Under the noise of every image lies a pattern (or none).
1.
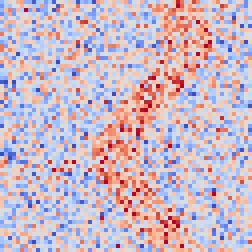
a wavy band
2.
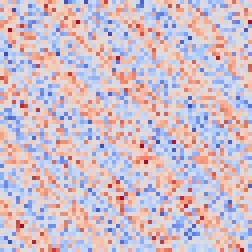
diagonal stripes
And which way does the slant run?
top left to bottom right
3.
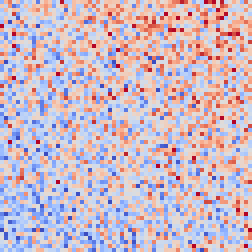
a smooth slope
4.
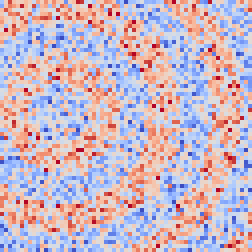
rings round one point
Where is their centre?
middle left
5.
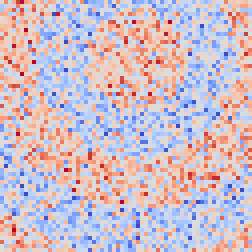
rings round one point
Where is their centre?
top middle
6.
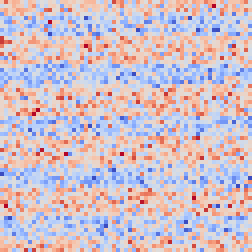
horizontal stripes
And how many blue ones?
5
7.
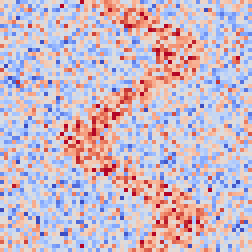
a wavy band
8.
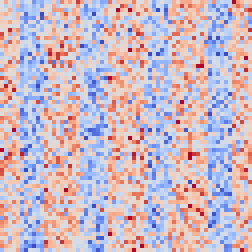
vertical stripes
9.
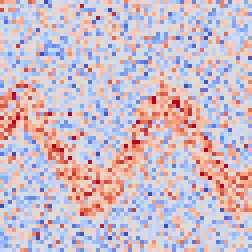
a wavy band
